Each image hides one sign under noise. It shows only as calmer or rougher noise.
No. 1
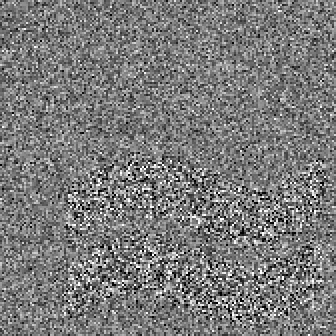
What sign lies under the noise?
approximately sign
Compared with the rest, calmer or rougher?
rougher
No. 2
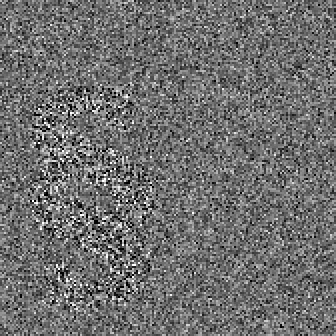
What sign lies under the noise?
section sign
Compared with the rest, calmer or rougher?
rougher
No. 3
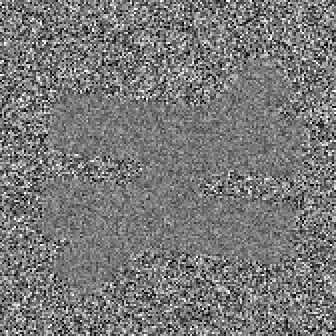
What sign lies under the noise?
not-equal sign
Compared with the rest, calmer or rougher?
calmer
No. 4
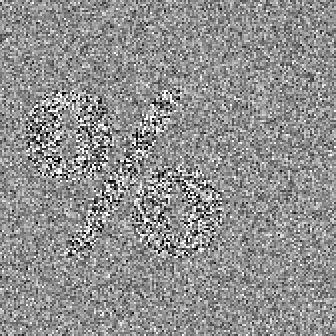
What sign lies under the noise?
percent sign
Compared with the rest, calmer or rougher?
rougher
